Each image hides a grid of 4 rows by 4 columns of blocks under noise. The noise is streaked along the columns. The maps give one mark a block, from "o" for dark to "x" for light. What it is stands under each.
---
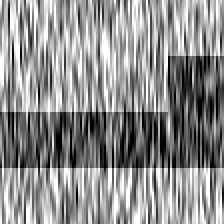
x x x x
x x x o
o o o o
x x x x
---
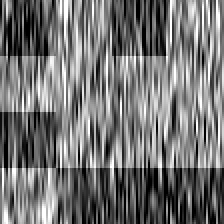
o x o x
x x x x
o x x x
x o o o
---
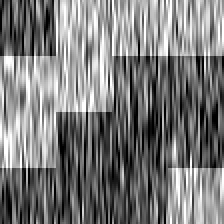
o x x x
x x o o
x o o o
o o o x
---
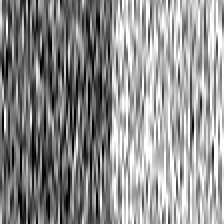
o o x x
o o x x
o o x x
o o x x
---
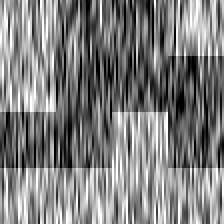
x o o x
x o o o
o o x o
x x x x
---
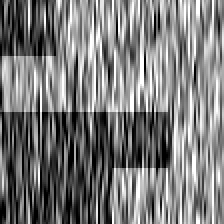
o x x x
x x x x
o o o x
o o x x
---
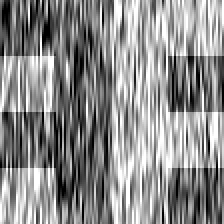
o o x x
x o x o
o o x x
x o x o
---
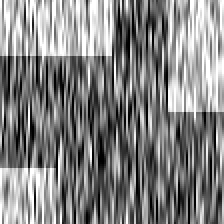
x x o x
o o o x
o o o o
x o o o
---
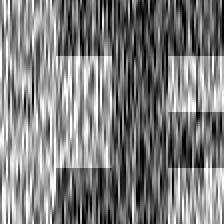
x o o o
x x o x
x x o o
x o o x
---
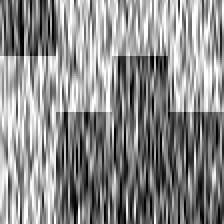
o x x x
x x o x
x o o o
x o o o
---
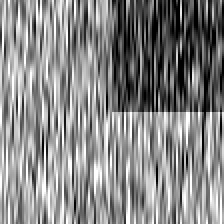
x x o o
x x o o
x x x x
x x x x
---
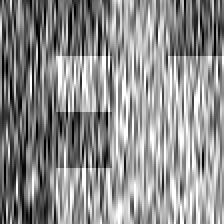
o o x o
o x x x
o o x x
o x x x
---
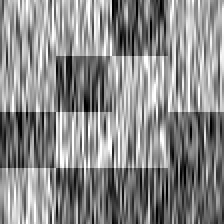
x x o x
x o x x
o x x o
x o o o
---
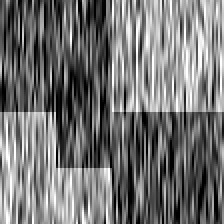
o o x x
o o x x
x o o o
x x o o
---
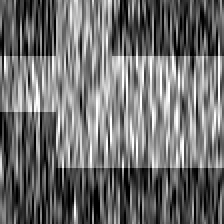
o x o o
x x x x
o x x x
o o o o
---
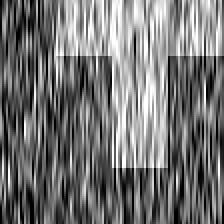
o x x x
o o x o
o o x o
o o o o
